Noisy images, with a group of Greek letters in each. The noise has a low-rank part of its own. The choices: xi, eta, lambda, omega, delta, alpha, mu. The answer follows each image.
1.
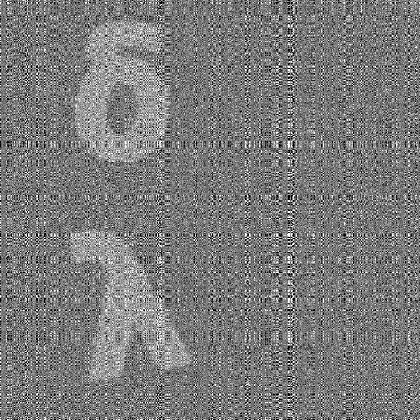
top left: delta; bottom left: lambda
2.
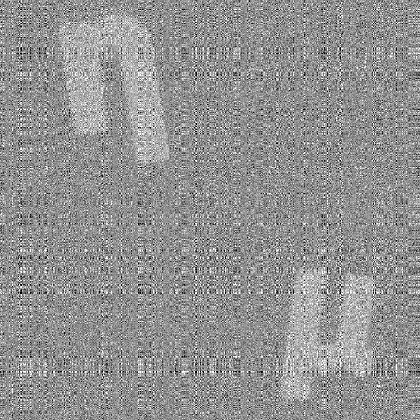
top left: eta; bottom right: mu
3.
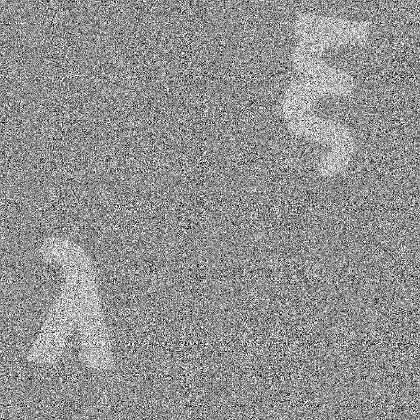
top right: xi; bottom left: lambda
